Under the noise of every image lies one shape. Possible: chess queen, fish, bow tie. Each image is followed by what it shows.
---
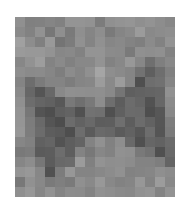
bow tie
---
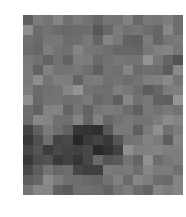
fish
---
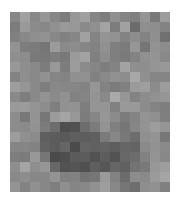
fish
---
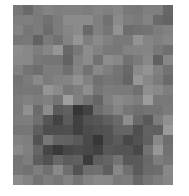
fish
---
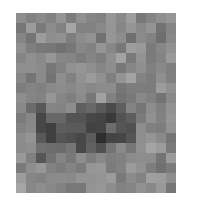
fish
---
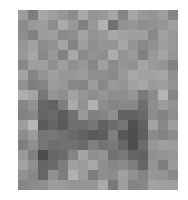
bow tie
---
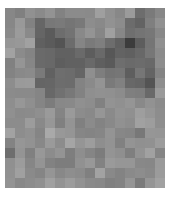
bow tie
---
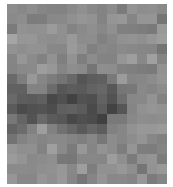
fish
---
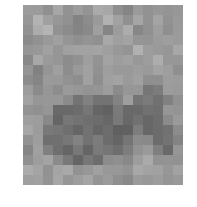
fish
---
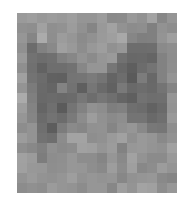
bow tie
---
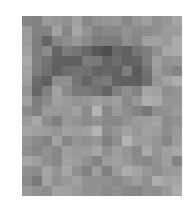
fish
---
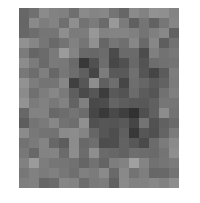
chess queen
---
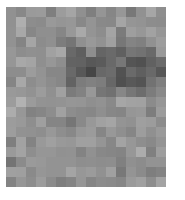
fish
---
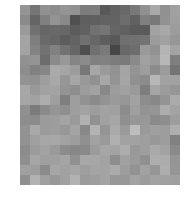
fish
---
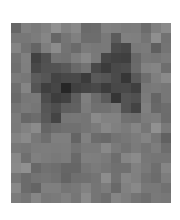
bow tie
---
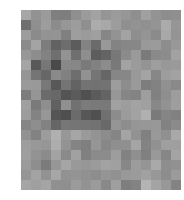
chess queen
